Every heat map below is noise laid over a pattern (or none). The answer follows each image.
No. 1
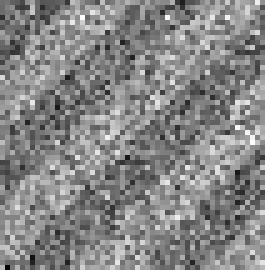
diagonal stripes
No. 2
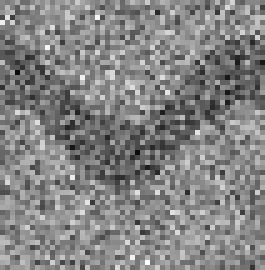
a wavy band
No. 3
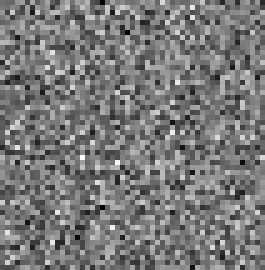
only noise
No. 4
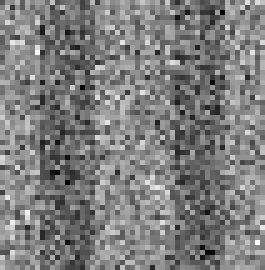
vertical stripes
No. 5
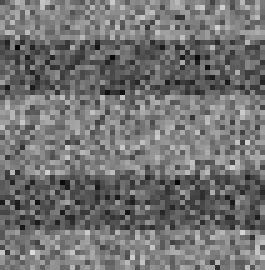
horizontal stripes
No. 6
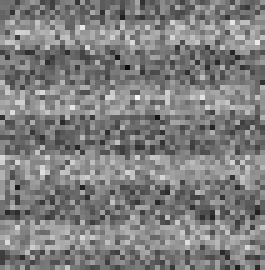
horizontal stripes
